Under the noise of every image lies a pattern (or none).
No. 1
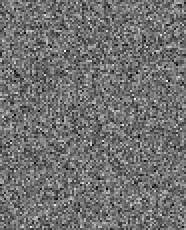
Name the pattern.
only noise
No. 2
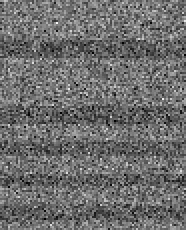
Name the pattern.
bands of rows
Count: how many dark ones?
5
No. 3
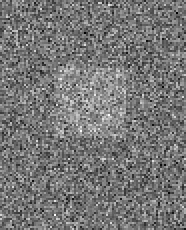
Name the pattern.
one block
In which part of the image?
centre
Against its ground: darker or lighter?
lighter
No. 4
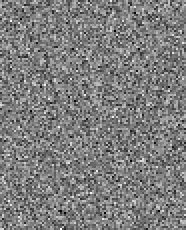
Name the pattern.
only noise
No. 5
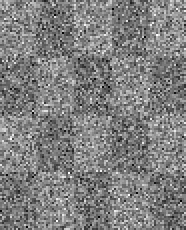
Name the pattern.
a checkerboard
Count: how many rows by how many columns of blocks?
4 by 5
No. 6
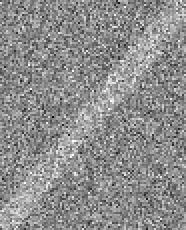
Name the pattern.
a diagonal band
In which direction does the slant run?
bottom left to top right
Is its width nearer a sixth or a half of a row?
a sixth
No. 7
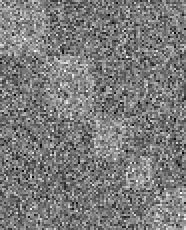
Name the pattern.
blocks along the diagonal
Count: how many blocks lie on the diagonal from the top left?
5
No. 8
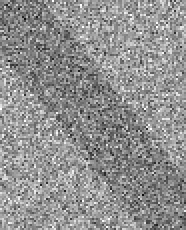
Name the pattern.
a diagonal band
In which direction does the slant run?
top left to bottom right
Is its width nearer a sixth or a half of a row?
a half
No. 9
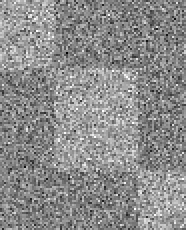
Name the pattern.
blocks along the diagonal
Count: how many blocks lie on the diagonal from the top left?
3
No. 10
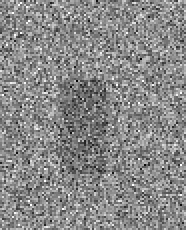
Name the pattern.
one block
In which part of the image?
centre
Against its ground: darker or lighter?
darker
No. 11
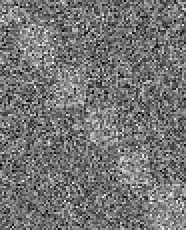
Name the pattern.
blocks along the diagonal
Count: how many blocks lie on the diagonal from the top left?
6
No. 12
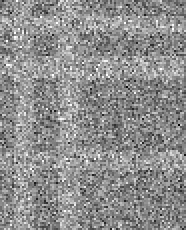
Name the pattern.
bands of rows crossing bands of columns
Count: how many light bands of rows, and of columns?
3 and 2
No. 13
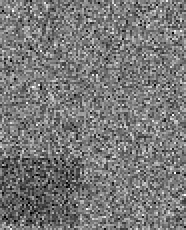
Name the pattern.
one block
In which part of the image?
bottom left
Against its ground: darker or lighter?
darker
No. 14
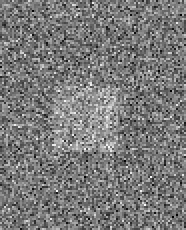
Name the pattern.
one block
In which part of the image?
centre
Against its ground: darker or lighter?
lighter
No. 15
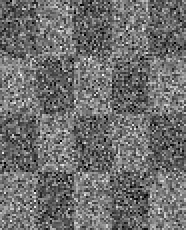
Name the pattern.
a checkerboard
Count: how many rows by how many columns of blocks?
4 by 5
